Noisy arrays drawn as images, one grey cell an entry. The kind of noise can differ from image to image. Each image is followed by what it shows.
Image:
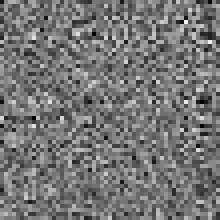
low rank plus noise
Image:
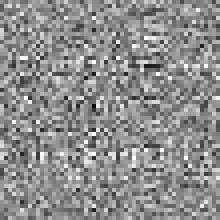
low rank plus noise
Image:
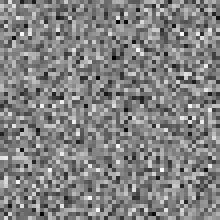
independent entries
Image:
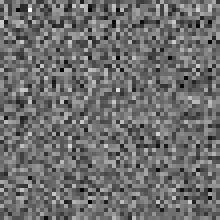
low rank plus noise
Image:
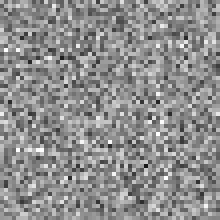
independent entries
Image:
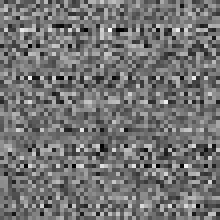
rows of uneven size
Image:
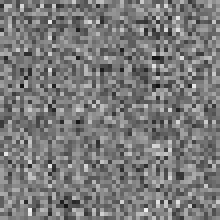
low rank plus noise
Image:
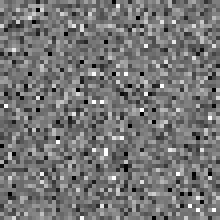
heavy tails
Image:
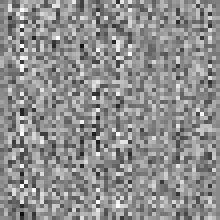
columns of uneven size
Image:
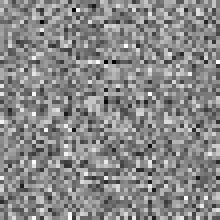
low rank plus noise
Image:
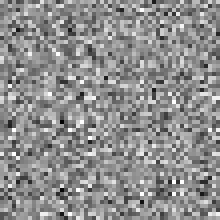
low rank plus noise
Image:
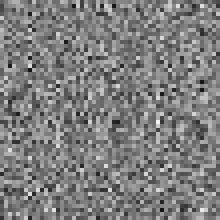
low rank plus noise
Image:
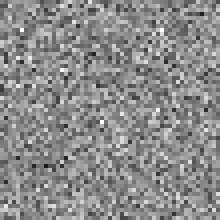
independent entries
